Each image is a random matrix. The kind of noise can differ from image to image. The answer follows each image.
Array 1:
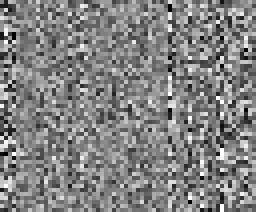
columns of uneven size
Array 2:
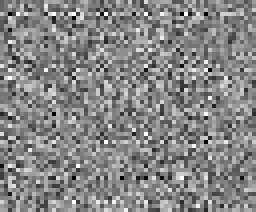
low rank plus noise
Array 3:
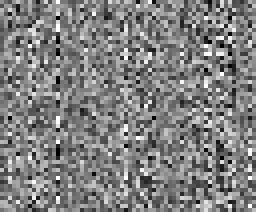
columns of uneven size
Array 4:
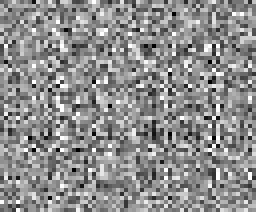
low rank plus noise
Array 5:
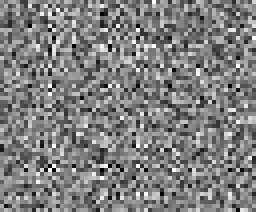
low rank plus noise
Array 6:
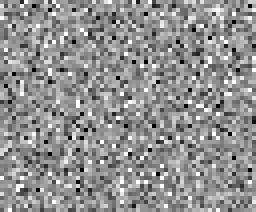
heavy tails
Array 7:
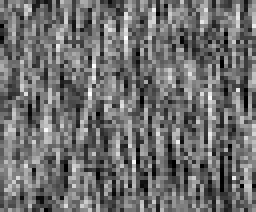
streaked along the columns
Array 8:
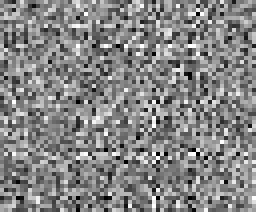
low rank plus noise
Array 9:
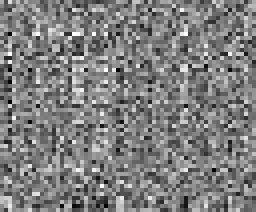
low rank plus noise
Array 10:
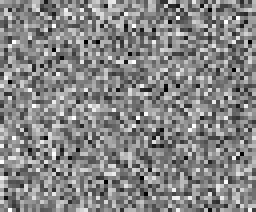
independent entries
